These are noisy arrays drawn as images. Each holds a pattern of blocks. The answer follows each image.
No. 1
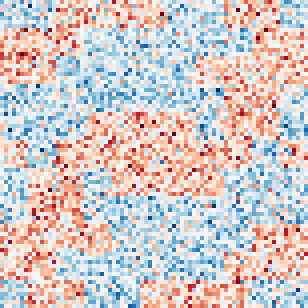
the same after a half turn
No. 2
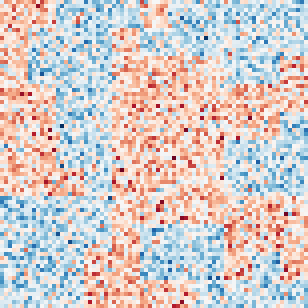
no symmetry
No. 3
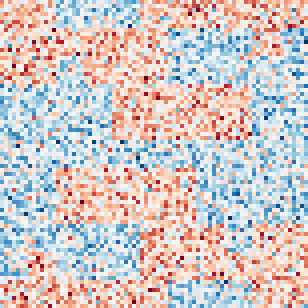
the same after a half turn
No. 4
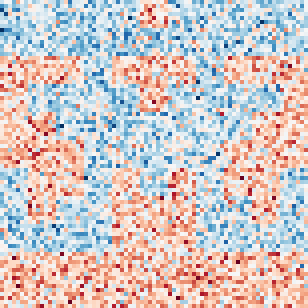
left and right mirror each other
